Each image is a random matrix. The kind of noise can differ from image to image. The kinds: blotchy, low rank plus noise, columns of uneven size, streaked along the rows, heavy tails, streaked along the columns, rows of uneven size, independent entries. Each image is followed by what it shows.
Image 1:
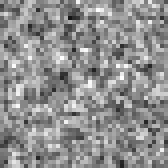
blotchy
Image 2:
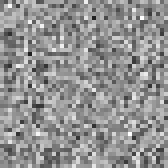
low rank plus noise
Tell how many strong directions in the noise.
three or four
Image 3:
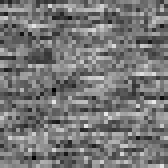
streaked along the rows
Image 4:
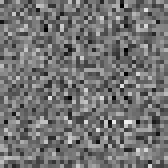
low rank plus noise
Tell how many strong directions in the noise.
one
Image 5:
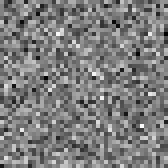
independent entries
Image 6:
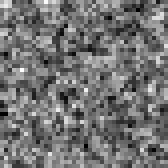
blotchy
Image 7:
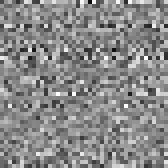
rows of uneven size
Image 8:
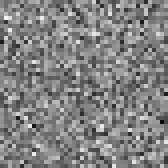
independent entries
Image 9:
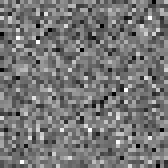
heavy tails
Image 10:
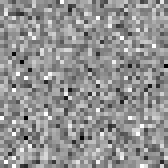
heavy tails
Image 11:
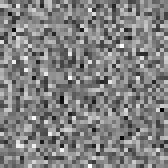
independent entries
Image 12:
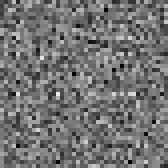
low rank plus noise
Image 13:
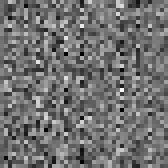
columns of uneven size
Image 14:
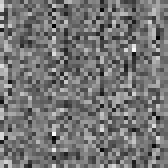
columns of uneven size
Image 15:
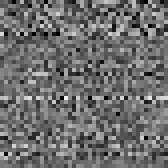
rows of uneven size
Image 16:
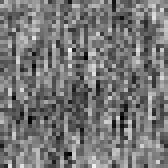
streaked along the columns
